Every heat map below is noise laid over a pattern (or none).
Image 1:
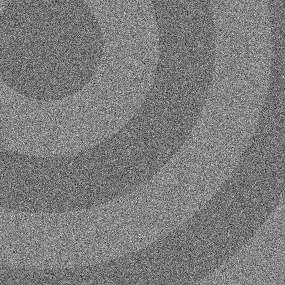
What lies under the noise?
rings round one point
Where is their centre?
top left
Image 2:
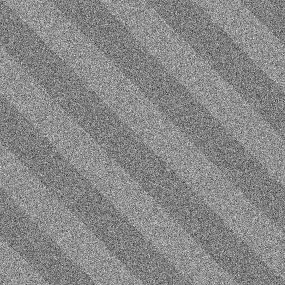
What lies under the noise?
diagonal stripes
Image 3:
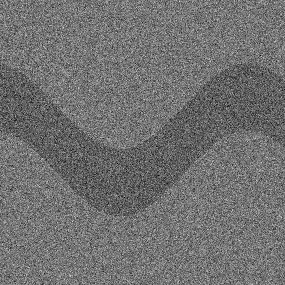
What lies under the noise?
a wavy band
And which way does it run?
left to right
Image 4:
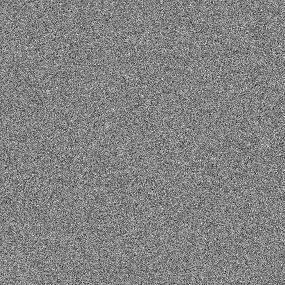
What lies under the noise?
only noise
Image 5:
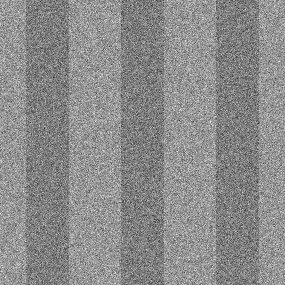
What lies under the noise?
vertical stripes
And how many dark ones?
3
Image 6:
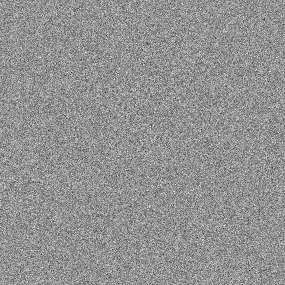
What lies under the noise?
only noise
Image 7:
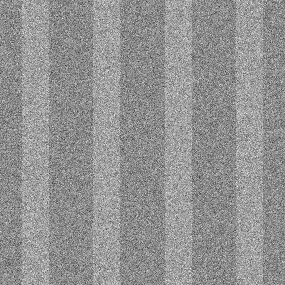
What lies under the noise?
vertical stripes
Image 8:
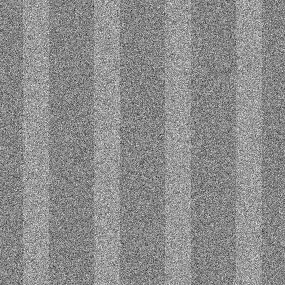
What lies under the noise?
vertical stripes
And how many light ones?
4
